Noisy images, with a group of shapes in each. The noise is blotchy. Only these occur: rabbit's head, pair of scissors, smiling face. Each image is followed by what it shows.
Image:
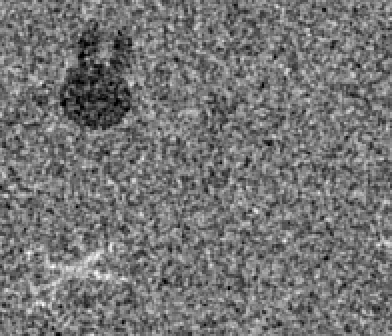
top left: dark rabbit's head; bottom left: light pair of scissors
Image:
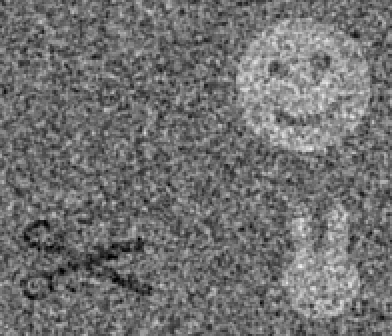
top right: light smiling face; bottom left: dark pair of scissors; bottom right: light rabbit's head
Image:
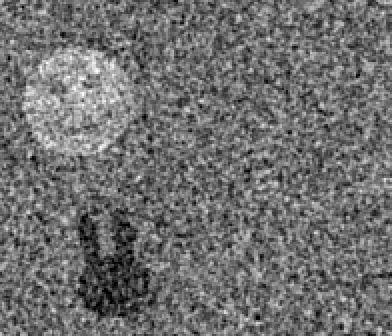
top left: light smiling face; bottom left: dark rabbit's head
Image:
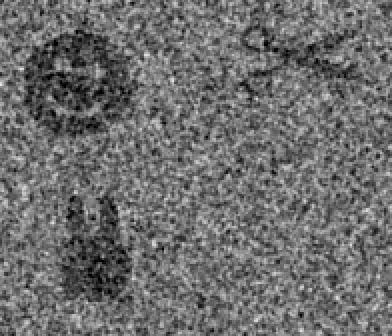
top left: dark smiling face; top right: dark pair of scissors; bottom left: dark rabbit's head
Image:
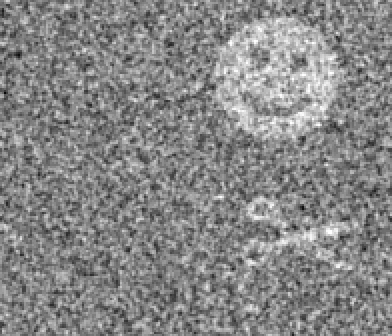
top right: light smiling face; bottom right: light pair of scissors
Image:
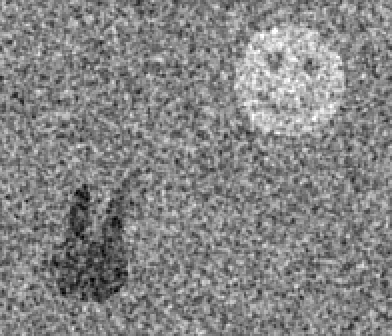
top right: light smiling face; bottom left: dark rabbit's head
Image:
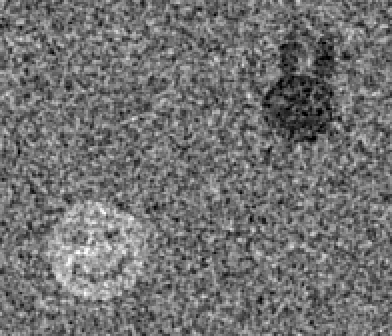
top right: dark rabbit's head; bottom left: light smiling face
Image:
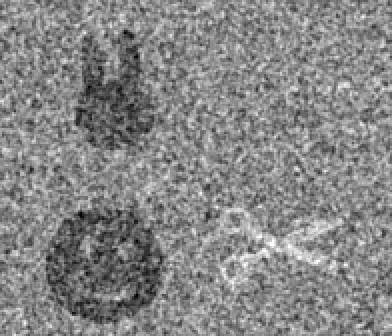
top left: dark rabbit's head; bottom left: dark smiling face; bottom right: light pair of scissors
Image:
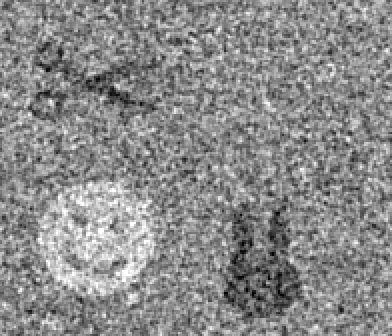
top left: dark pair of scissors; bottom left: light smiling face; bottom right: dark rabbit's head
